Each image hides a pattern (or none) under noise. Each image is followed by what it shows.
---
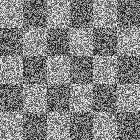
a checkerboard
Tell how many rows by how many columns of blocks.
5 by 6
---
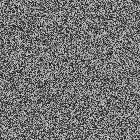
only noise
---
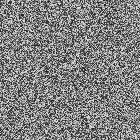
only noise
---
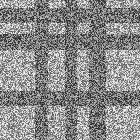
bands of rows crossing bands of columns
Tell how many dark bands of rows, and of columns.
3 and 3
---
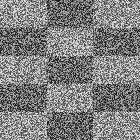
a checkerboard
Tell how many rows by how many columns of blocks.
5 by 3
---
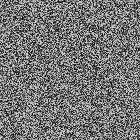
only noise
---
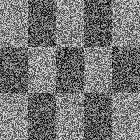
a checkerboard
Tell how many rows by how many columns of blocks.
3 by 5
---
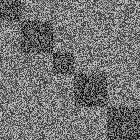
blocks along the diagonal
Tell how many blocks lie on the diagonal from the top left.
5
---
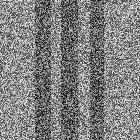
bands of columns
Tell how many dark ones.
3
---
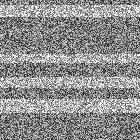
bands of rows
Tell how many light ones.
4
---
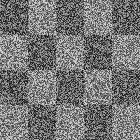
a checkerboard
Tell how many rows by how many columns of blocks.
4 by 5
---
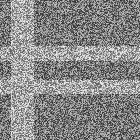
bands of rows crossing bands of columns
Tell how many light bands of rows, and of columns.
2 and 1
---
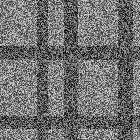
bands of rows crossing bands of columns
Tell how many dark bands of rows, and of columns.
2 and 3
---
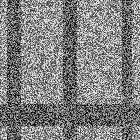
bands of rows crossing bands of columns
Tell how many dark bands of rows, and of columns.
1 and 3
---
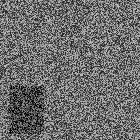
one block
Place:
bottom left
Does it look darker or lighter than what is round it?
darker
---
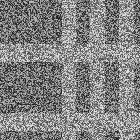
bands of rows crossing bands of columns
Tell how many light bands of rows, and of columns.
2 and 3
